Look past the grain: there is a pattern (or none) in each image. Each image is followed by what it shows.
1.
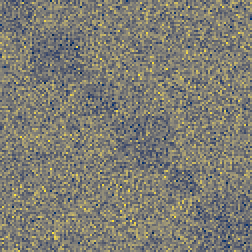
blocks along the diagonal
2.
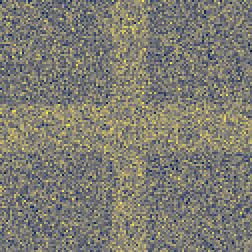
bands of rows crossing bands of columns
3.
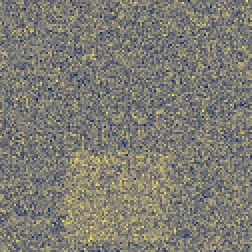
one block
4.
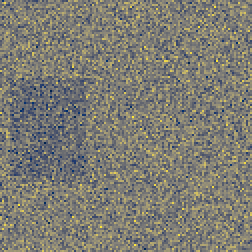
one block
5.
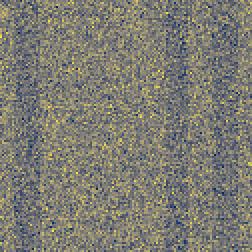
bands of columns
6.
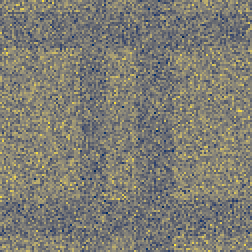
bands of rows crossing bands of columns
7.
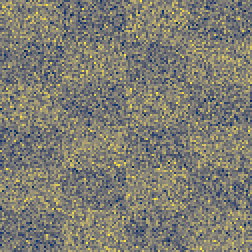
a checkerboard
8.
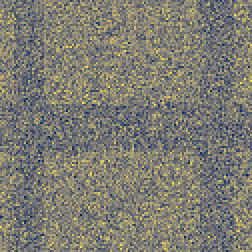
bands of rows crossing bands of columns
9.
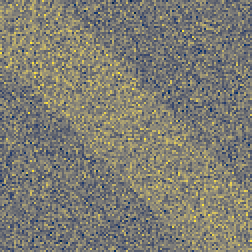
a diagonal band
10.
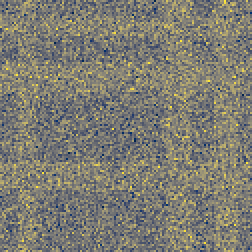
bands of rows crossing bands of columns
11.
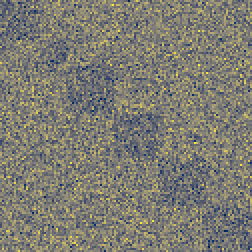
blocks along the diagonal
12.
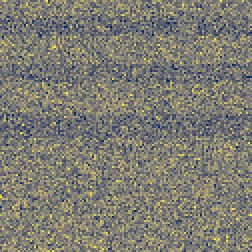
bands of rows
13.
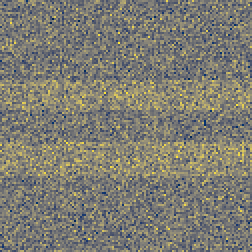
bands of rows
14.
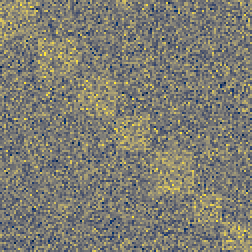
blocks along the diagonal
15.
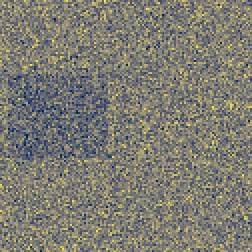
one block
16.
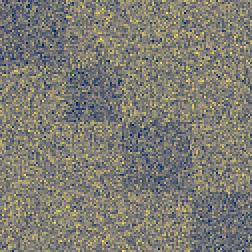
blocks along the diagonal
